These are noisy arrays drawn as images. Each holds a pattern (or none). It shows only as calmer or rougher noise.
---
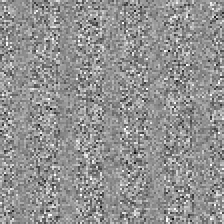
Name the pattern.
vertical stripes
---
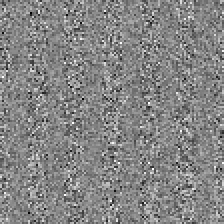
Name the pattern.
vertical stripes
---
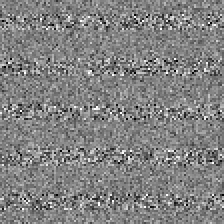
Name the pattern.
horizontal stripes
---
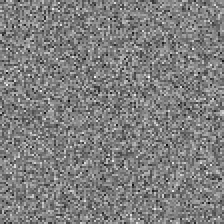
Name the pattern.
only noise
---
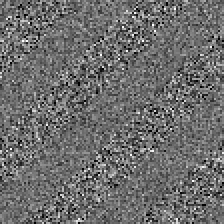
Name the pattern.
diagonal stripes
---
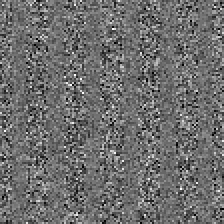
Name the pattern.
vertical stripes
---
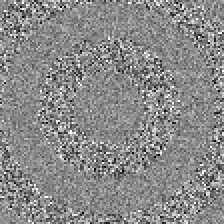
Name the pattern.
rings round one point
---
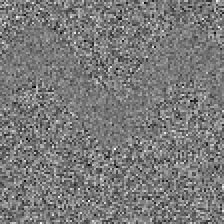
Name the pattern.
a wavy band
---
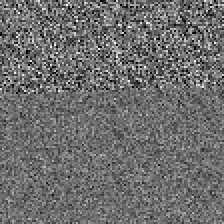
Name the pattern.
a sharp edge
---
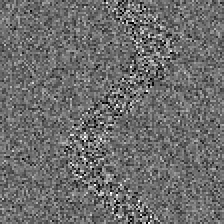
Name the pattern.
a wavy band
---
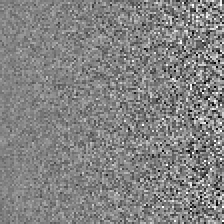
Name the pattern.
a smooth slope
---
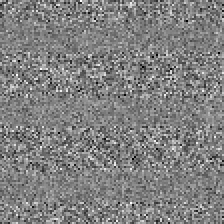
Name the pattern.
horizontal stripes
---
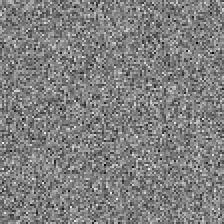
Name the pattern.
only noise
